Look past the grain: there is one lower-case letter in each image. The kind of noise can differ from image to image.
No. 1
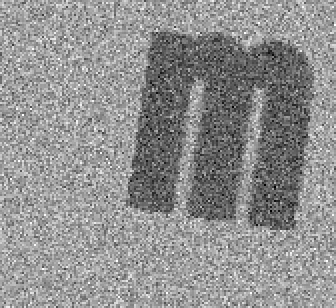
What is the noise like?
independent entries
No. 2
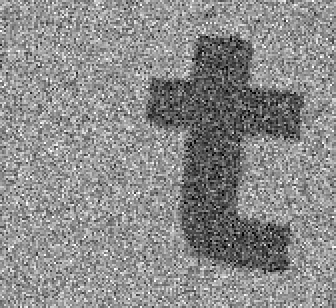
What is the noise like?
independent entries
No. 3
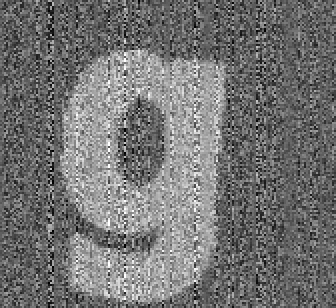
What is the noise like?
columns of uneven size
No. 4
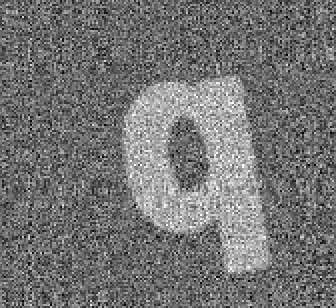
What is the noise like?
low rank plus noise
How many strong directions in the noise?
five to eight
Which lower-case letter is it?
q
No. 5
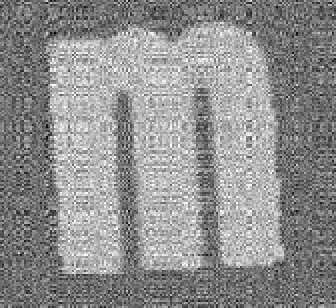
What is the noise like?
low rank plus noise
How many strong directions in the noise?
two
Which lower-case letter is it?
m
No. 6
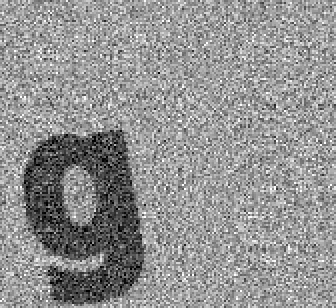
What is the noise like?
low rank plus noise
